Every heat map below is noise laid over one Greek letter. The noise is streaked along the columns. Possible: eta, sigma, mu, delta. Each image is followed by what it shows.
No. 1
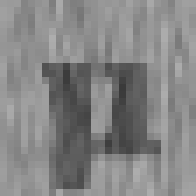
mu
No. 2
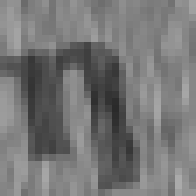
eta
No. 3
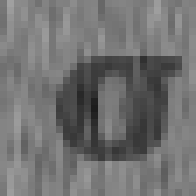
sigma
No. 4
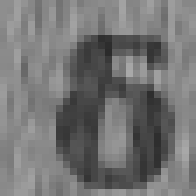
delta
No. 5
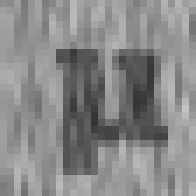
mu
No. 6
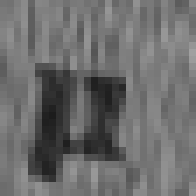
mu
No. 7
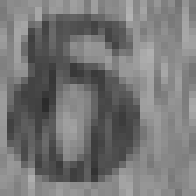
delta
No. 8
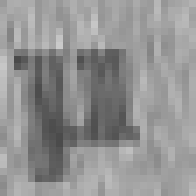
mu
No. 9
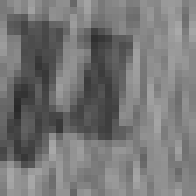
mu
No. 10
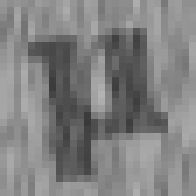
mu
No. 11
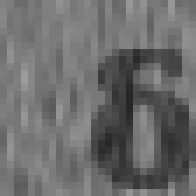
delta
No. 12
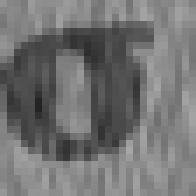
sigma
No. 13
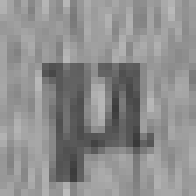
mu
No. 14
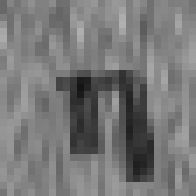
eta
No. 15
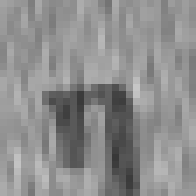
eta
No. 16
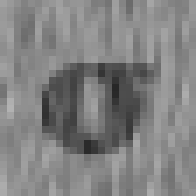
sigma
